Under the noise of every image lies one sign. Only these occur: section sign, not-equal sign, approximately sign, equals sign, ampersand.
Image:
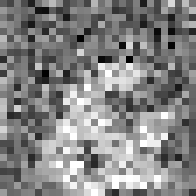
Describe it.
light ampersand
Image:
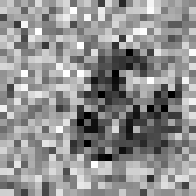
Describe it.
dark ampersand
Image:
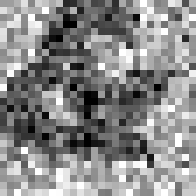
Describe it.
dark ampersand
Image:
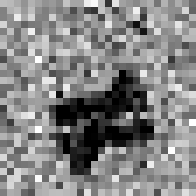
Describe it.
dark not-equal sign
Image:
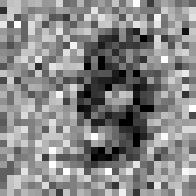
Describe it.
dark section sign
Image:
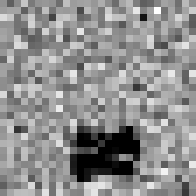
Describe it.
dark not-equal sign, bottom middle
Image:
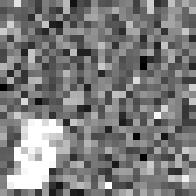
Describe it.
light section sign, bottom left
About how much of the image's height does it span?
a third
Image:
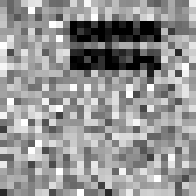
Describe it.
dark equals sign
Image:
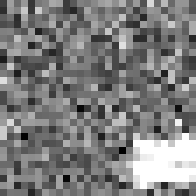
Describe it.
light not-equal sign, bottom right
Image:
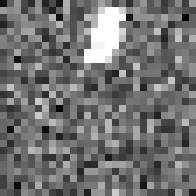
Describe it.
light section sign, top middle
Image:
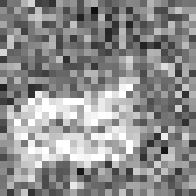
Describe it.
light approximately sign
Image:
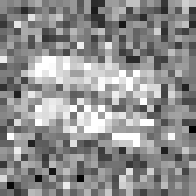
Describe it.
light equals sign
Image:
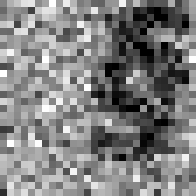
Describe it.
dark section sign
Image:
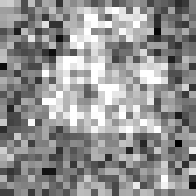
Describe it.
light ampersand
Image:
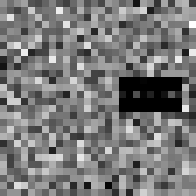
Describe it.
dark equals sign, middle right
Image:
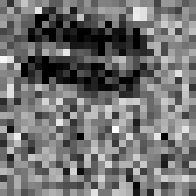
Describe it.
dark equals sign
